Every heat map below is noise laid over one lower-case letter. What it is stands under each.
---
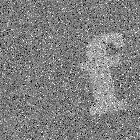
f
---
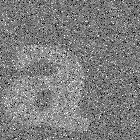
a
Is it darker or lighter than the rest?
lighter
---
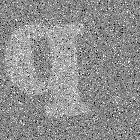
q
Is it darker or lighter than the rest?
lighter
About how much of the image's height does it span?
two thirds
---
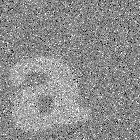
a
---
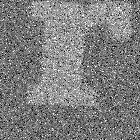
r
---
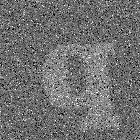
q
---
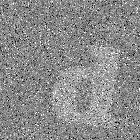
d
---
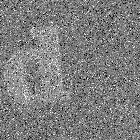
d
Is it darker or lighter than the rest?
lighter
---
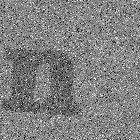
n
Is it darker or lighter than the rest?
darker
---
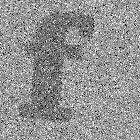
f
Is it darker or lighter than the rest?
darker
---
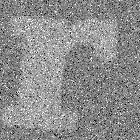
r
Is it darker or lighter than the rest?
lighter
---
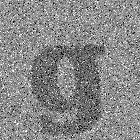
g
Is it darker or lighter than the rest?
darker
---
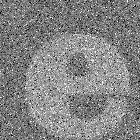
e
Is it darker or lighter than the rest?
lighter
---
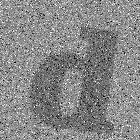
d
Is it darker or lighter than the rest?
darker
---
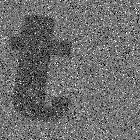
t
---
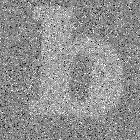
b
